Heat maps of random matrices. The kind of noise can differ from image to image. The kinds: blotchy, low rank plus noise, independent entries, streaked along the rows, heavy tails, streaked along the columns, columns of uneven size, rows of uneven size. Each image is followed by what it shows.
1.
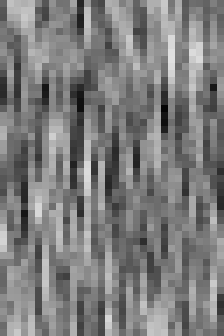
streaked along the columns
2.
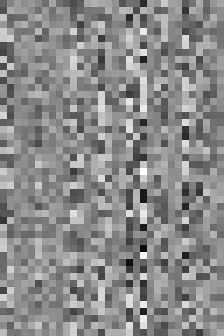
columns of uneven size
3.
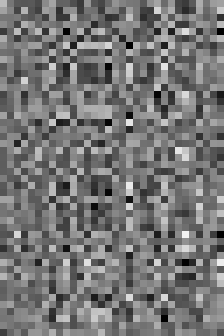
low rank plus noise
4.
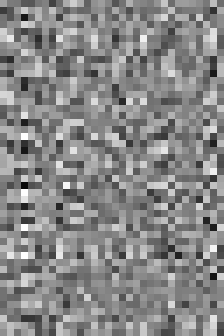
low rank plus noise
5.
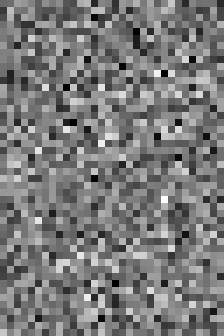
independent entries
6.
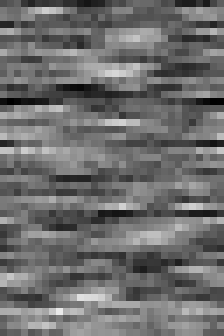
streaked along the rows
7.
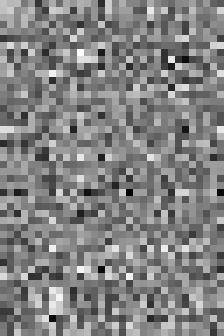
low rank plus noise
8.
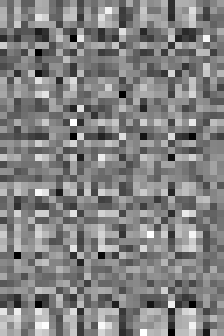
low rank plus noise
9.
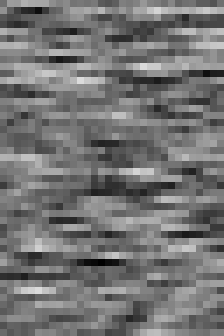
streaked along the rows
